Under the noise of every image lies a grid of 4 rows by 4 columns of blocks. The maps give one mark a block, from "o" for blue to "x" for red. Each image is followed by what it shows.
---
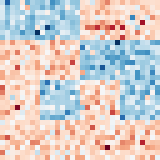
o o x x
x x o o
x o x o
x x x x
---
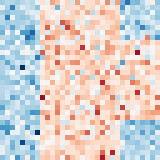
o x x o
o x x x
o x x x
o x x o
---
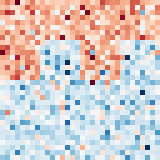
x x x x
x o x o
o o o o
o o o o
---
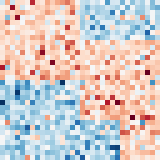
x x o o
x x x x
o o x x
o o o x
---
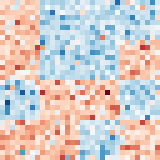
x o o o
x o o x
o x x o
x x o x
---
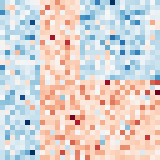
o x o o
o x o o
o x x x
o x x x
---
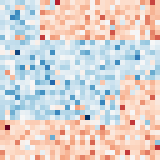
o x x x
o o o o
o o o x
x x x x
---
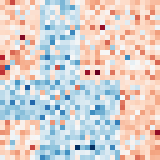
x o x x
x o x x
o o o x
x o o x
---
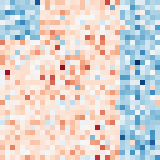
o x x o
x x x o
x x x o
x x x o
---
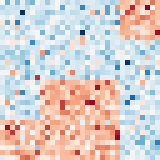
o o o x
o o o o
o x x o
x x x o
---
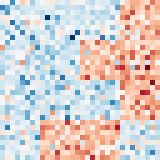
o o o x
o o x x
o o o x
o x x o
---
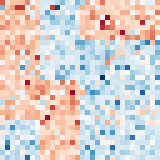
x o x x
x o o o
x x o o
o x o o
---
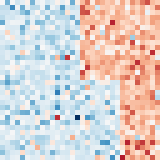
o o x x
o o x x
o o o x
o o o x
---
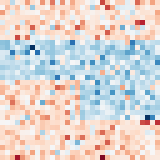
x x x x
o o o o
x x o o
x x x x
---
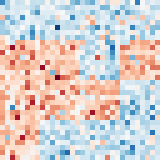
o o o o
x x o x
x x x o
x o o o
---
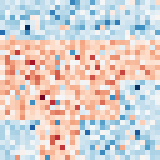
o o o o
x x x x
x x x o
o x o o
